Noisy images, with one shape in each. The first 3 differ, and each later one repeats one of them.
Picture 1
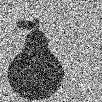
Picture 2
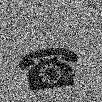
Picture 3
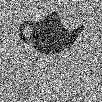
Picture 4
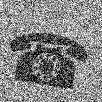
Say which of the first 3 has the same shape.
2
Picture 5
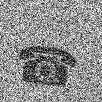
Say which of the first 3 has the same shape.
2
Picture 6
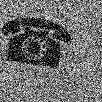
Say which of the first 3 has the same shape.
2
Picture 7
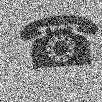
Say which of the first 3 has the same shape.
2
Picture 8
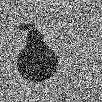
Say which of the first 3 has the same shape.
1
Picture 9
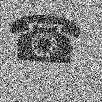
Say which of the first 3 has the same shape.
2
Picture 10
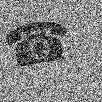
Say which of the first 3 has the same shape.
2
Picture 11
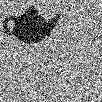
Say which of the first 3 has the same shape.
3
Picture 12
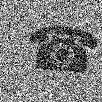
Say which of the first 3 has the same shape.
2
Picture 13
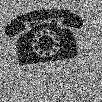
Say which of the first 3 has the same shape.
2
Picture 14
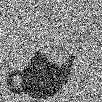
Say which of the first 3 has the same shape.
3
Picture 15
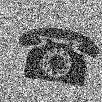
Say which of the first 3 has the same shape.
2
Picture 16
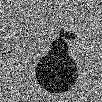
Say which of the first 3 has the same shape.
1
